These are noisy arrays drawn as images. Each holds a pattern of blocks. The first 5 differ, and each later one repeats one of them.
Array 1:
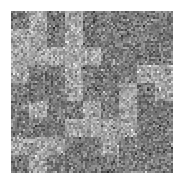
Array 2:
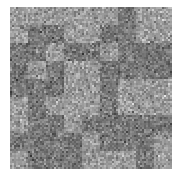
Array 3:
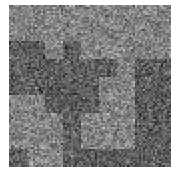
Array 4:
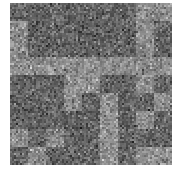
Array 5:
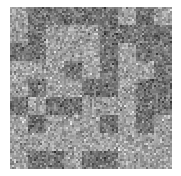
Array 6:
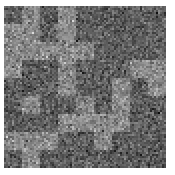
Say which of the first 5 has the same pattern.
1
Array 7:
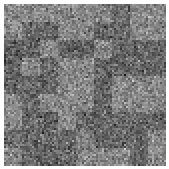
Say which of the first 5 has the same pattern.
2
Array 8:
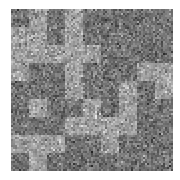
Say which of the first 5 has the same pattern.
1
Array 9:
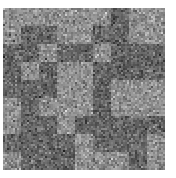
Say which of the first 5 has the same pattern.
2
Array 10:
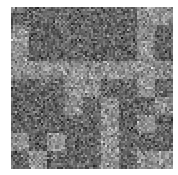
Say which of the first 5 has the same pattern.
4
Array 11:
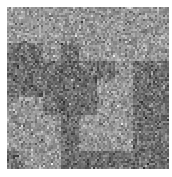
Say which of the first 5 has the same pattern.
3
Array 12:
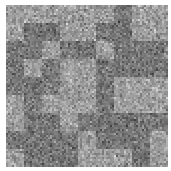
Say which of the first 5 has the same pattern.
2
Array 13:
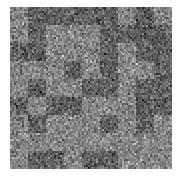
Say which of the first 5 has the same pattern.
5
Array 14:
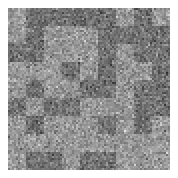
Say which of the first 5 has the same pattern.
5
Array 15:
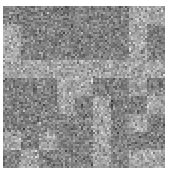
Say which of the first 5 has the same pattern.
4
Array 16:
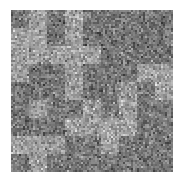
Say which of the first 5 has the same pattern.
1
